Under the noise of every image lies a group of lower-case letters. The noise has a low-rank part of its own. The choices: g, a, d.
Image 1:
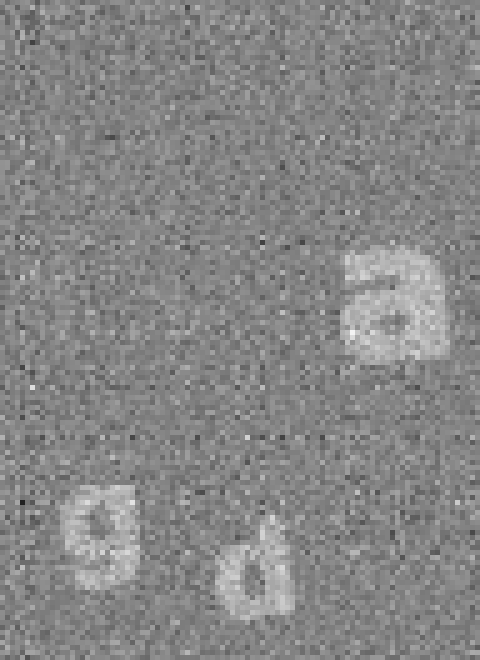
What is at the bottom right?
nothing
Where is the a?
middle right
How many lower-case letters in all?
3
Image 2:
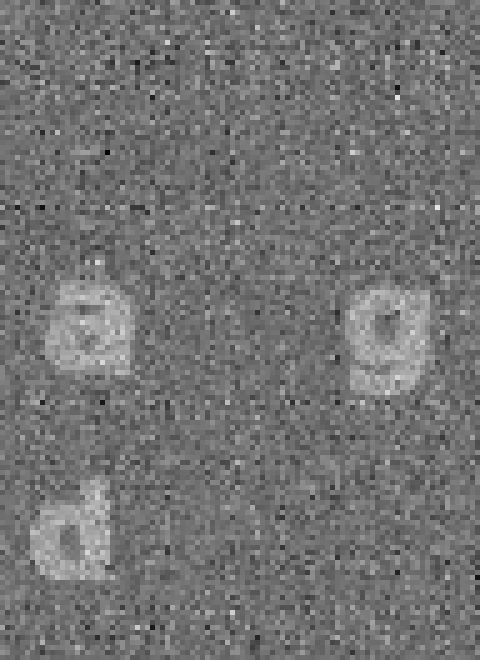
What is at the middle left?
a
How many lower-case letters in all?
3
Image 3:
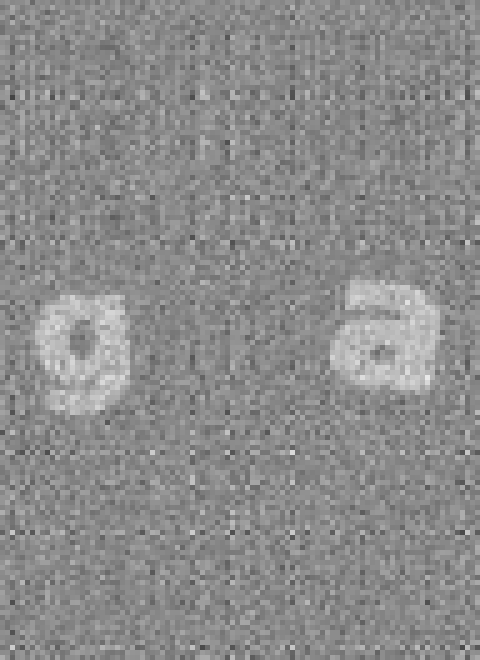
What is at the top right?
nothing
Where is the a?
middle right
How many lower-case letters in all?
2
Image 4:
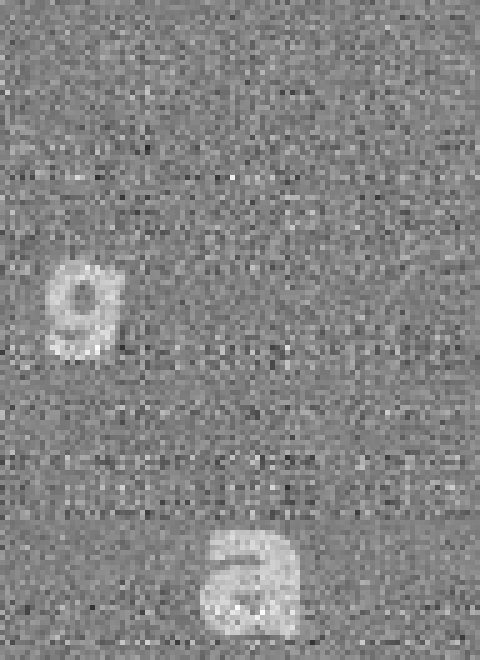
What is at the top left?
nothing
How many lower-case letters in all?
2
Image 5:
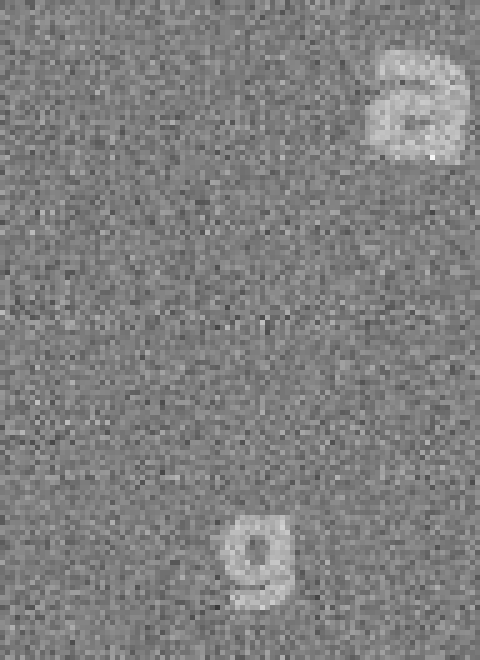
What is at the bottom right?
nothing
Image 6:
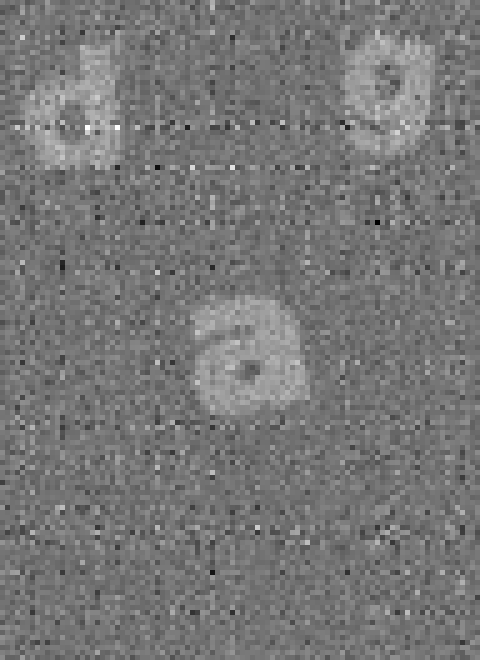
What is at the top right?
g
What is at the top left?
d
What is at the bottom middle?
nothing
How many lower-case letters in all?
3
